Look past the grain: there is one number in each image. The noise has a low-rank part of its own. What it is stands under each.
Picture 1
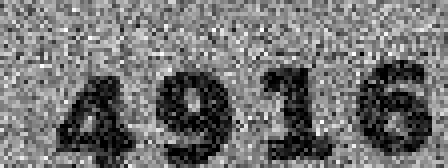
4916
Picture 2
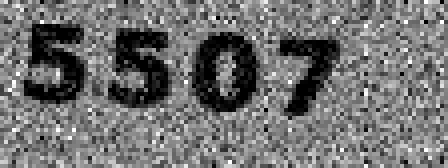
5507
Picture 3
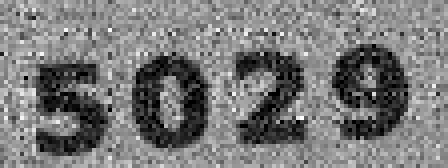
5029
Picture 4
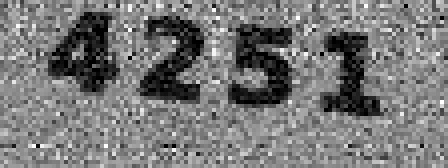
4251
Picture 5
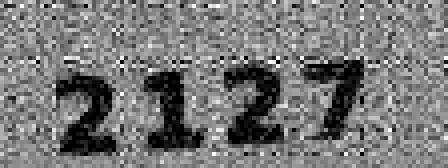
2127
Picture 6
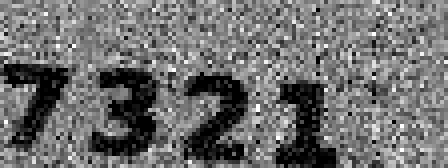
7321
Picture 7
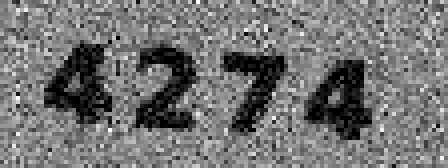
4274
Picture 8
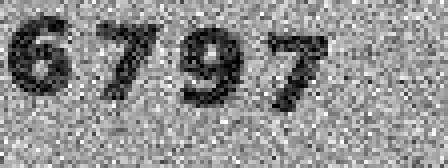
6797
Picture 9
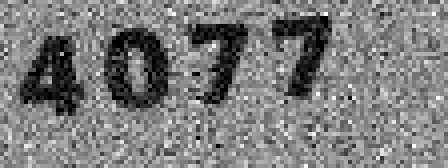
4077
